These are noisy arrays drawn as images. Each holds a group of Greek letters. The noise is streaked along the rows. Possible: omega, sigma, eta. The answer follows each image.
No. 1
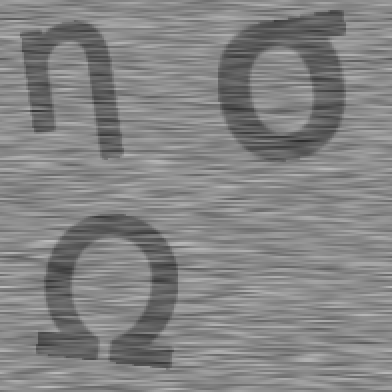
top left: dark eta; top right: dark sigma; bottom left: dark omega
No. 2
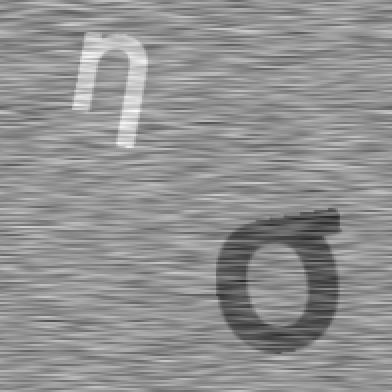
top left: light eta; bottom right: dark sigma
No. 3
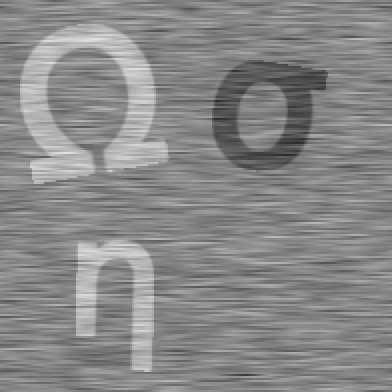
top left: light omega; top right: dark sigma; bottom left: light eta
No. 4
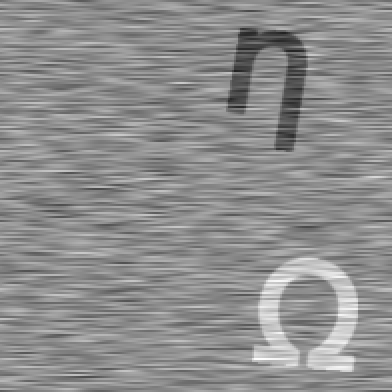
top right: dark eta; bottom right: light omega
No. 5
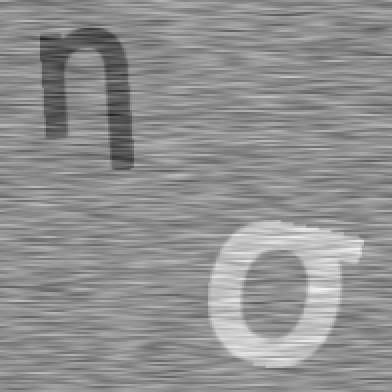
top left: dark eta; bottom right: light sigma
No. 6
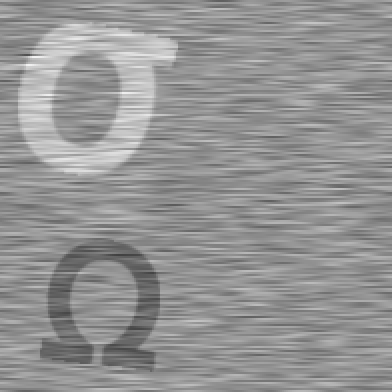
top left: light sigma; bottom left: dark omega
